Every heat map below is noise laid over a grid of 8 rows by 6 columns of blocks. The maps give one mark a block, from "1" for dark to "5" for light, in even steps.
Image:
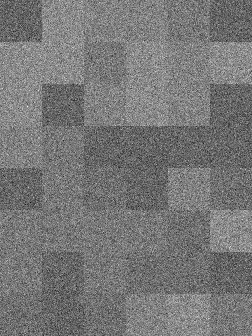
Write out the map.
1 5 4 4 3 1
5 5 3 5 4 5
5 1 4 5 4 1
4 3 1 1 1 1
1 3 2 1 4 2
3 3 3 3 2 5
3 1 3 2 2 1
2 1 2 4 5 3
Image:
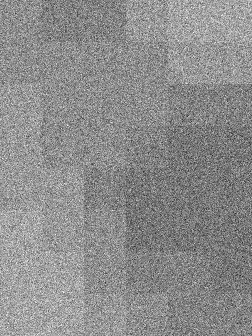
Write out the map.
3 2 2 4 5 5
3 3 3 3 4 4
4 3 3 3 2 2
4 3 3 2 1 1
4 4 2 1 1 1
5 4 3 1 1 1
5 5 3 2 2 1
5 5 4 3 2 2
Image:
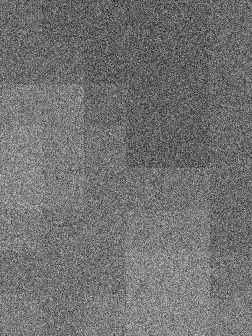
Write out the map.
2 1 1 1 1 2
2 2 1 1 1 2
4 4 2 1 1 2
5 4 3 1 1 2
5 4 3 3 3 2
4 3 3 4 4 2
3 3 3 5 5 3
4 3 4 5 5 4
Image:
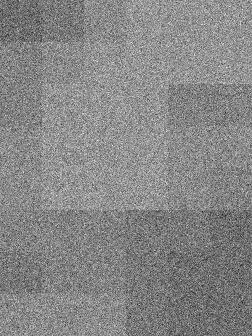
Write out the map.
1 2 4 5 5 5
3 4 5 5 5 5
3 5 5 5 3 3
4 5 5 5 4 4
4 5 5 5 4 3
3 3 3 2 2 1
2 3 3 2 1 1
4 4 4 2 1 1
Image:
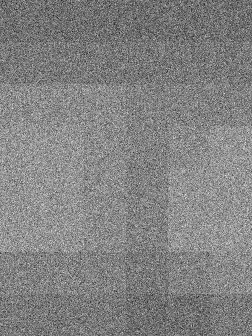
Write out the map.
1 1 1 1 1 1
2 2 2 2 2 2
4 4 4 3 3 3
5 5 4 3 4 5
5 5 4 3 5 5
5 5 4 3 5 5
3 3 3 2 3 4
2 2 2 1 1 2
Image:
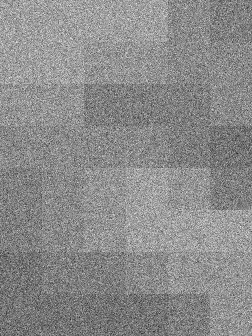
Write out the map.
5 5 5 5 3 2
5 5 4 4 3 3
4 4 2 2 2 3
3 3 3 3 2 1
2 3 4 5 4 2
2 3 4 5 5 5
1 2 2 3 4 4
1 1 1 1 2 4
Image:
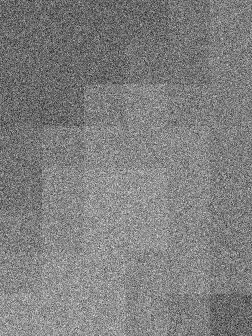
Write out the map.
1 1 1 1 2 3
1 1 1 2 2 3
1 1 3 4 3 3
2 3 4 4 4 3
2 4 5 5 4 3
3 4 5 5 4 3
4 5 5 4 4 3
5 5 5 4 3 1
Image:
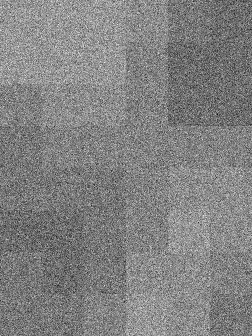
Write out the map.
5 5 5 4 2 1
5 5 5 3 1 1
3 4 4 3 1 1
2 3 3 3 3 3
2 2 2 3 4 4
1 1 2 3 5 4
2 1 2 4 4 3
2 2 3 5 4 2
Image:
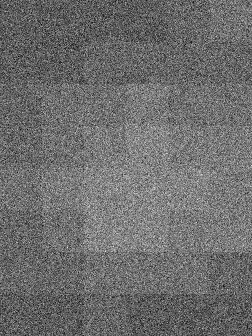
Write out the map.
1 1 1 1 2 3
1 1 2 2 2 2
2 3 3 4 3 3
2 3 4 5 4 4
3 4 5 5 5 4
2 3 5 5 4 4
2 2 3 3 3 2
1 1 2 1 1 1
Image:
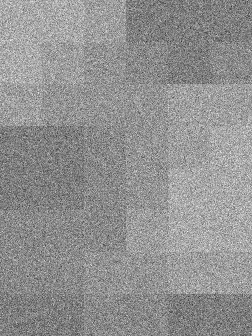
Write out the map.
5 5 4 1 1 1
5 4 3 2 1 2
4 3 3 3 4 4
1 1 2 3 4 5
1 1 2 3 5 5
2 2 2 4 5 5
2 2 3 3 4 4
1 1 2 2 1 1
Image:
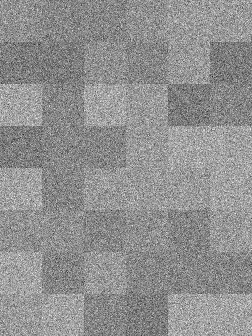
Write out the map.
3 2 2 3 4 4
1 1 3 2 4 1
5 2 5 4 1 2
1 2 2 4 5 5
5 2 4 4 4 5
3 3 2 3 2 4
5 2 4 2 2 2
4 5 2 1 5 5
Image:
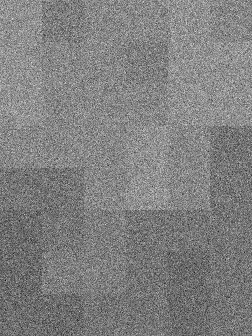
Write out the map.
5 3 4 4 5 4
5 4 4 3 5 5
5 4 4 4 5 5
4 4 4 5 4 2
2 2 4 5 4 2
1 2 3 2 2 2
1 3 3 2 1 2
1 1 2 2 1 2
